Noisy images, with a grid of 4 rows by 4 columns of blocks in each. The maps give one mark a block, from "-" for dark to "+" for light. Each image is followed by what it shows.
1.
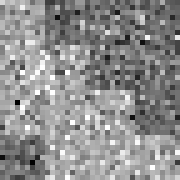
+---
++--
+++-
-+++
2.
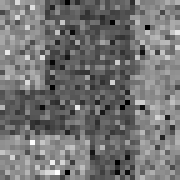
+--+
+--+
---+
++-+
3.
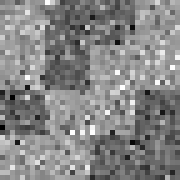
+--+
+-++
-++-
++--
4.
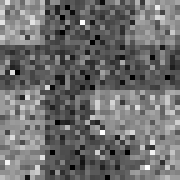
+--+
----
+-++
+--+
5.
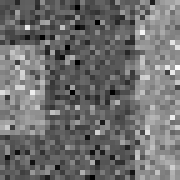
---+
+--+
+--+
---+
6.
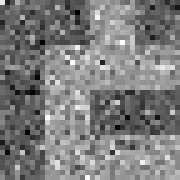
--+-
-+++
-+--
-+++
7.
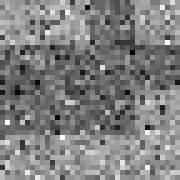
++-+
----
---+
++++
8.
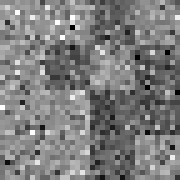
++-+
+-+-
++--
++-+
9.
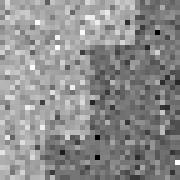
+++-
++--
++--
+---
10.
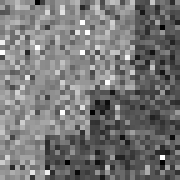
+++-
+++-
++--
+---
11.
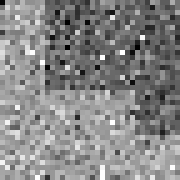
+---
+---
+++-
++++
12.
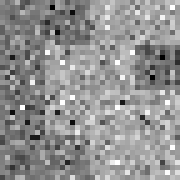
--++
-++-
-+++
--++
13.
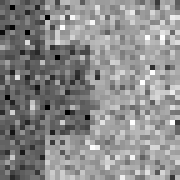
-+++
--++
--++
-+++
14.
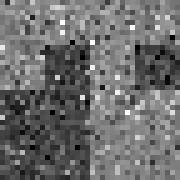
++++
+-+-
--++
--++
